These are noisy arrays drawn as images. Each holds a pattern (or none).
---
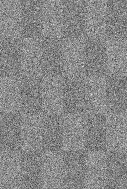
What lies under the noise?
a checkerboard
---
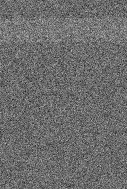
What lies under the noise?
one band of rows
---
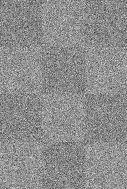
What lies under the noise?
a checkerboard
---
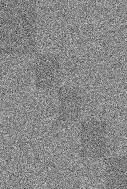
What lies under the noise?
blocks along the diagonal
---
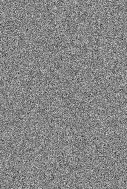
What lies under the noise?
only noise
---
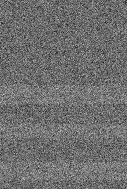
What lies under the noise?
bands of rows
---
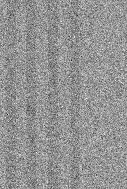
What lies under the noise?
bands of columns
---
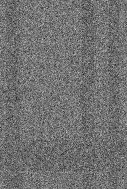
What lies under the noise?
bands of rows crossing bands of columns
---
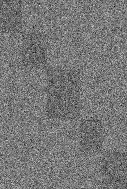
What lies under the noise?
blocks along the diagonal
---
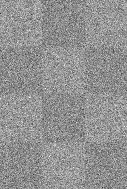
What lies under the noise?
a checkerboard
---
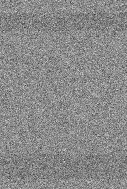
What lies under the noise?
bands of rows
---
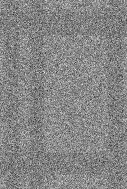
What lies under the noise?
bands of rows crossing bands of columns
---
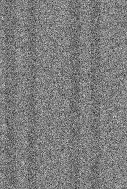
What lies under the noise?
bands of columns
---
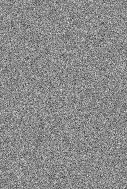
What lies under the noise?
only noise
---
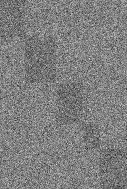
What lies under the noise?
blocks along the diagonal
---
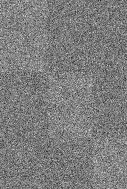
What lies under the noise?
blocks along the diagonal
